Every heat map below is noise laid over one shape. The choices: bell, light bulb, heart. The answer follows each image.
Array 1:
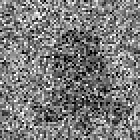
bell
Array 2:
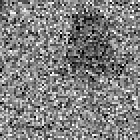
bell
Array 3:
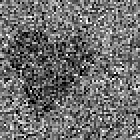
heart
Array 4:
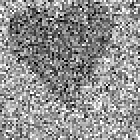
heart
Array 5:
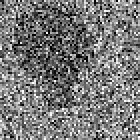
light bulb
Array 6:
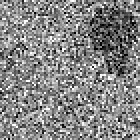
light bulb
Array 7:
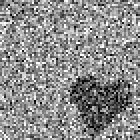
heart
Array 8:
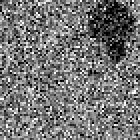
light bulb
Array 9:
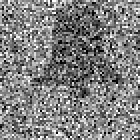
bell
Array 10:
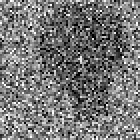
light bulb
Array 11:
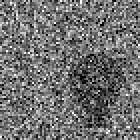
light bulb
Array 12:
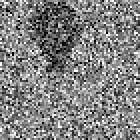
light bulb
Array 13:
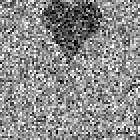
heart
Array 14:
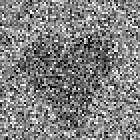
heart
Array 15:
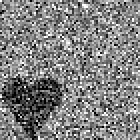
heart
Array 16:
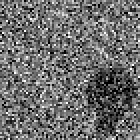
light bulb
